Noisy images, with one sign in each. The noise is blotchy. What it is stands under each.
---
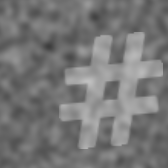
hash sign
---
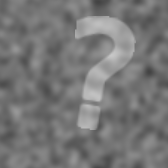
question mark
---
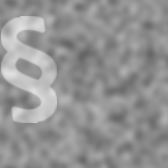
section sign
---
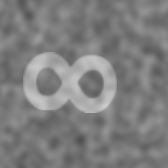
infinity sign
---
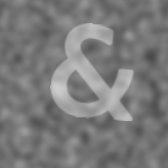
ampersand
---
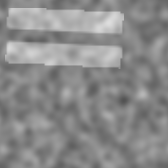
equals sign
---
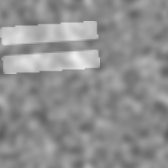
equals sign
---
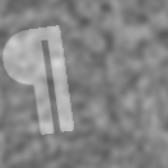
pilcrow
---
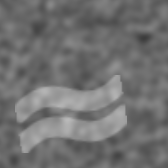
approximately sign
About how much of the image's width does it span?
two thirds
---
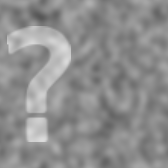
question mark
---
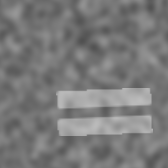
equals sign
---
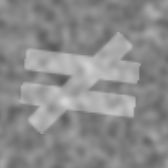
not-equal sign
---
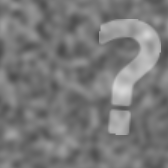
question mark
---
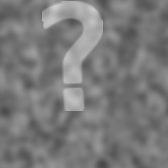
question mark
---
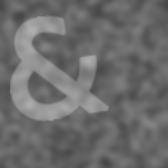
ampersand
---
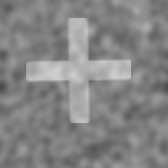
plus sign
